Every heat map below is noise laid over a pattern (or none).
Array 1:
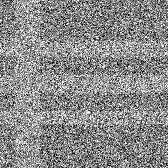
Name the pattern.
bands of rows crossing bands of columns
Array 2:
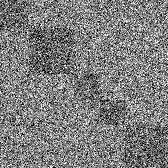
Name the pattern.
blocks along the diagonal
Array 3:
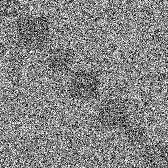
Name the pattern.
blocks along the diagonal
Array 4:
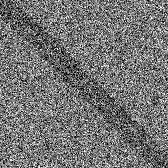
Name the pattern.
a diagonal band
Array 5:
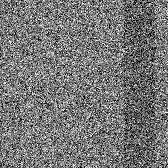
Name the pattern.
one band of columns
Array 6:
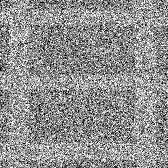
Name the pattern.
bands of rows crossing bands of columns
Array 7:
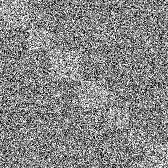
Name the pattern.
blocks along the diagonal
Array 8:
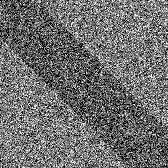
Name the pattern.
a diagonal band
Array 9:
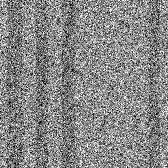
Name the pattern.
bands of columns
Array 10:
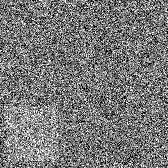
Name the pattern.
one block
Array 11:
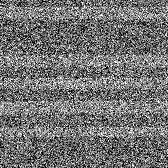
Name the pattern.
bands of rows
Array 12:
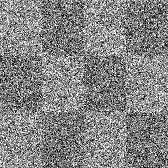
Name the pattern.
a checkerboard
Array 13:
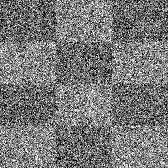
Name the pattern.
a checkerboard
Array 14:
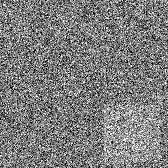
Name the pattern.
one block
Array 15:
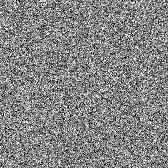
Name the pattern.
only noise
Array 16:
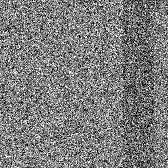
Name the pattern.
one band of columns
